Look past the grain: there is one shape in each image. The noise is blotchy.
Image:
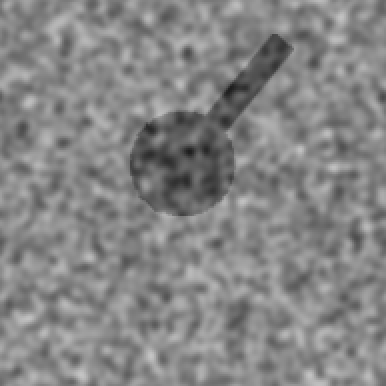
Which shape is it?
lollipop
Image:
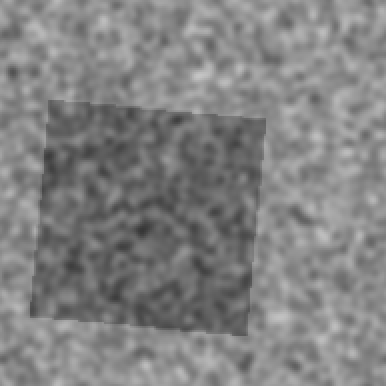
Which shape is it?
square
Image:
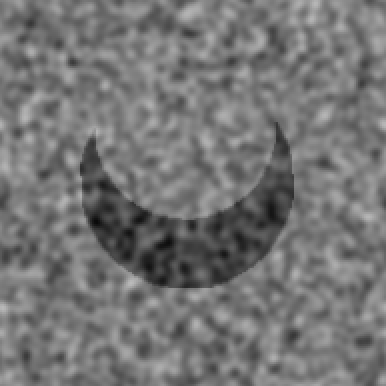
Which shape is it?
crescent
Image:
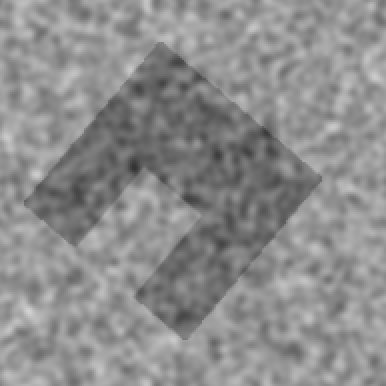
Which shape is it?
square with a notch
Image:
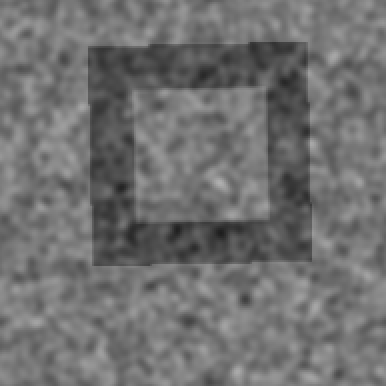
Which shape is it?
square frame
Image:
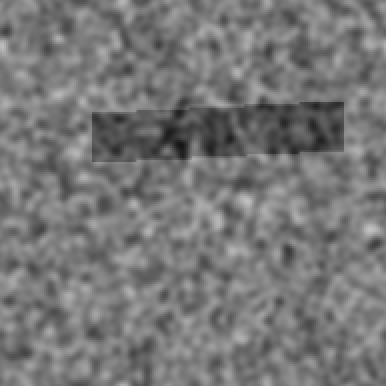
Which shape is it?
bar
